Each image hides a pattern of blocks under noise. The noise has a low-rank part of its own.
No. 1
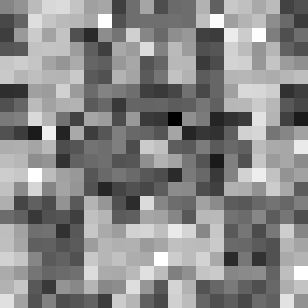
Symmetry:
left and right mirror each other
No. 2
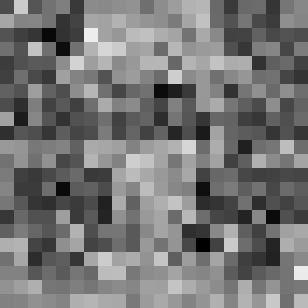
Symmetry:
left and right mirror each other
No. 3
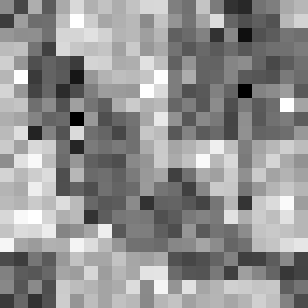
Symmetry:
mirrored about the diagonal from the bottom left
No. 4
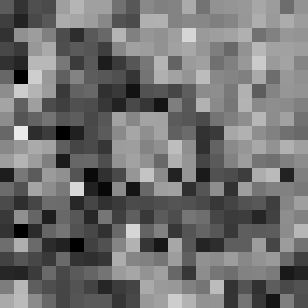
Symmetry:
mirrored about the diagonal from the bottom left
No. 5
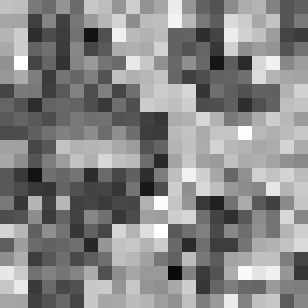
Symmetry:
top and bottom mirror each other
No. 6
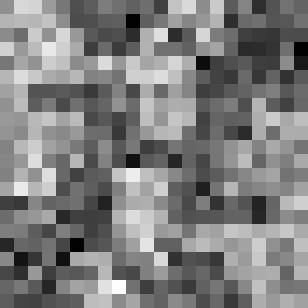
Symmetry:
the same after a half turn
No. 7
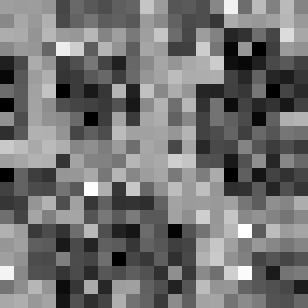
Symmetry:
mirrored about the diagonal from the top left
